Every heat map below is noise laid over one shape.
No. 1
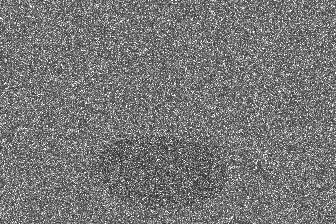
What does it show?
dark ellipse, bottom middle
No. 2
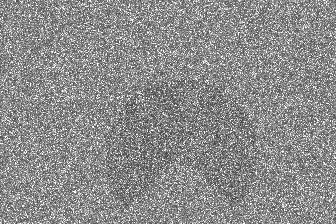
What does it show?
dark disc with a wedge cut out
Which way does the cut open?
down
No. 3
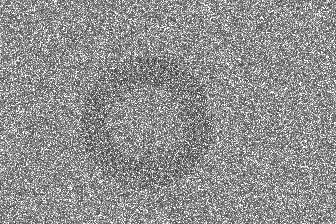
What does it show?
dark ring
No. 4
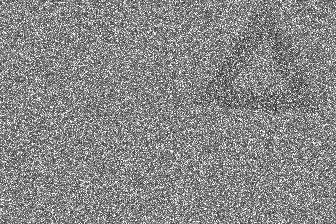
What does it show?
dark triangle frame
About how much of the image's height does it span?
half
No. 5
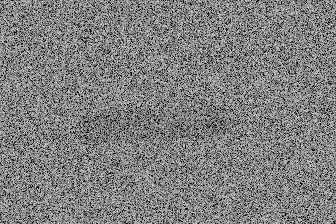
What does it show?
dark bar, centre
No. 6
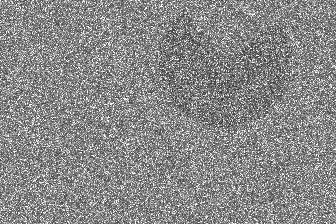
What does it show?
dark disc with a wedge cut out
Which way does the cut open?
up
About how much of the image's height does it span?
half
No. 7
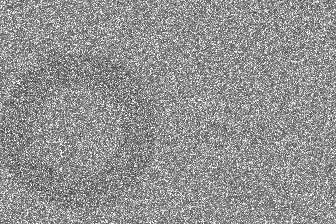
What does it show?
dark ring
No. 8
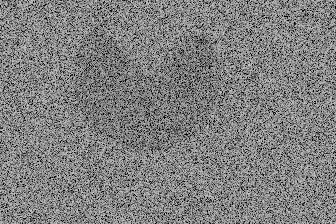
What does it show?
dark disc with a wedge cut out
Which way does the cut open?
up
